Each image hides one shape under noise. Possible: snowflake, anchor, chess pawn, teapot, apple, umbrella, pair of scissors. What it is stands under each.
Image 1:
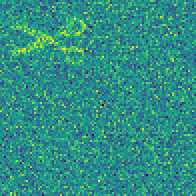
pair of scissors
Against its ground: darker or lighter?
lighter
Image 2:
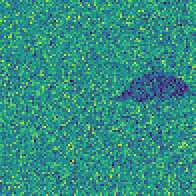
umbrella
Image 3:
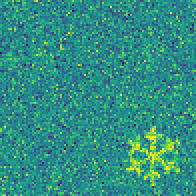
snowflake
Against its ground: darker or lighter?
lighter
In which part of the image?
bottom right
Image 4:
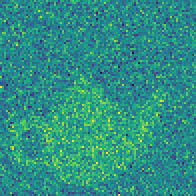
teapot
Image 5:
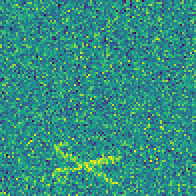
pair of scissors
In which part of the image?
bottom middle
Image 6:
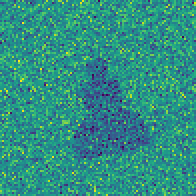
chess pawn
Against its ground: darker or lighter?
darker
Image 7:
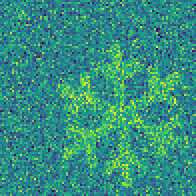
snowflake
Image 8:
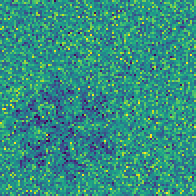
snowflake
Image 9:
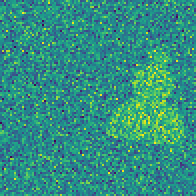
chess pawn
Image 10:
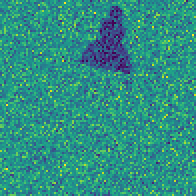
chess pawn
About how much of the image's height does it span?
a third
